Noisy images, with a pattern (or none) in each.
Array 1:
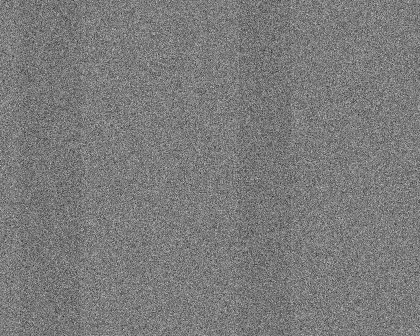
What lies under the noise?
bands of columns
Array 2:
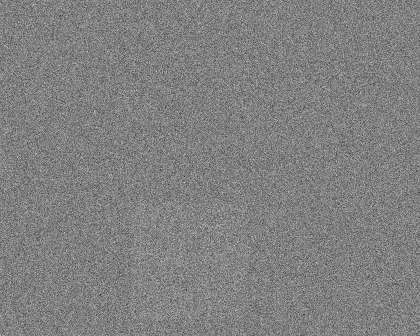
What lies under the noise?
one block
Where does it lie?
bottom middle
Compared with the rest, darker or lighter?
lighter
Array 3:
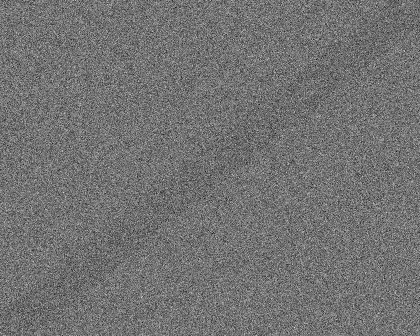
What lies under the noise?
a diagonal band
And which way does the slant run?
bottom left to top right
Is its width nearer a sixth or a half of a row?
a sixth
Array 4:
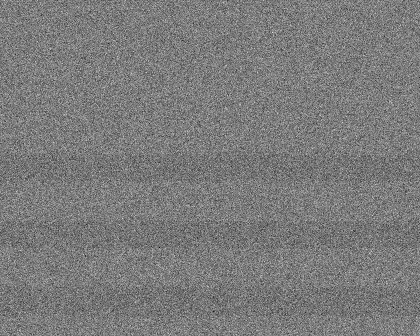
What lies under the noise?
bands of rows
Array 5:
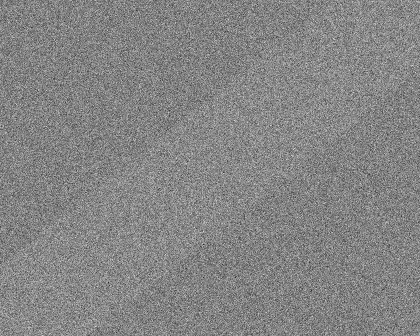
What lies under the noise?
a diagonal band
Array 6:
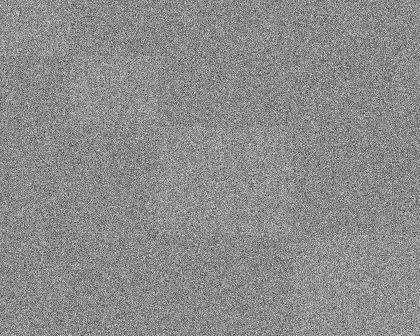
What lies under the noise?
blocks along the diagonal
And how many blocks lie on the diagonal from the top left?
4
